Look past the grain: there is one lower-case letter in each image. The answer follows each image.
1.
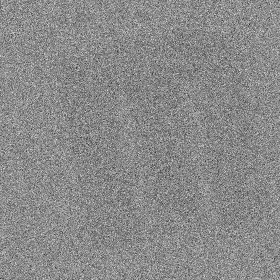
m
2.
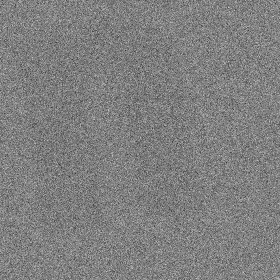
n
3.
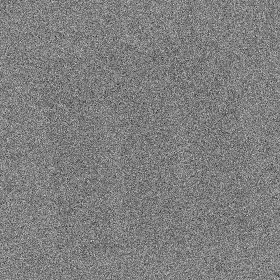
m
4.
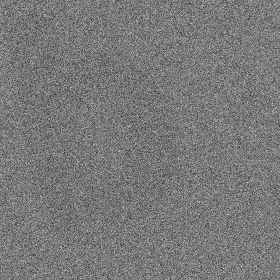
b
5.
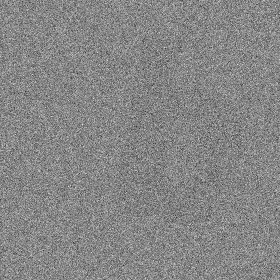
b
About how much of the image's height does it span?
two thirds
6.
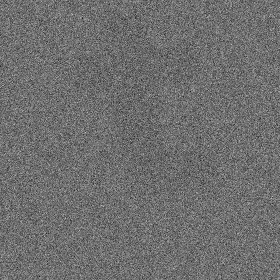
t
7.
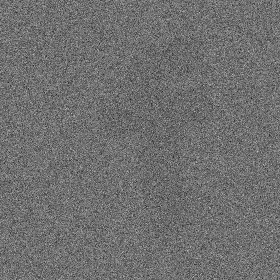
f
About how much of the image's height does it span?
two thirds
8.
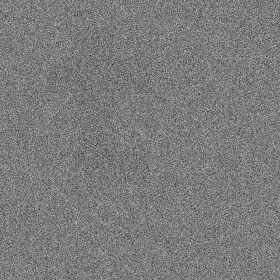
t
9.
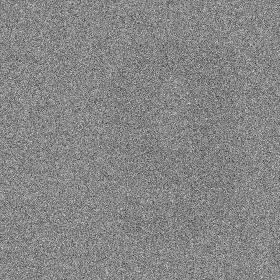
g
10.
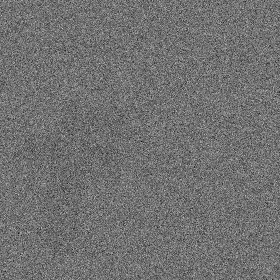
f
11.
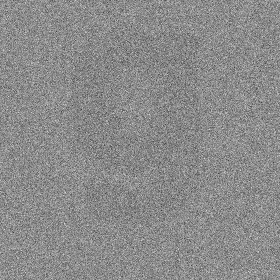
g
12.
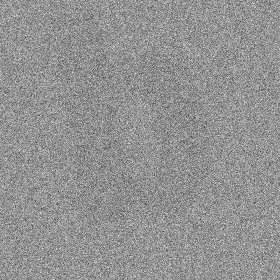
b
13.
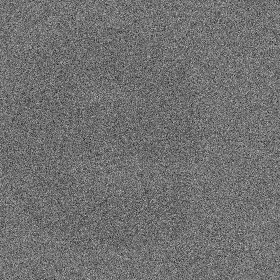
e
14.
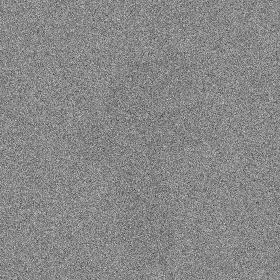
f
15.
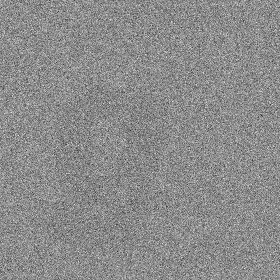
g
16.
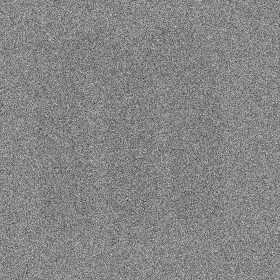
m
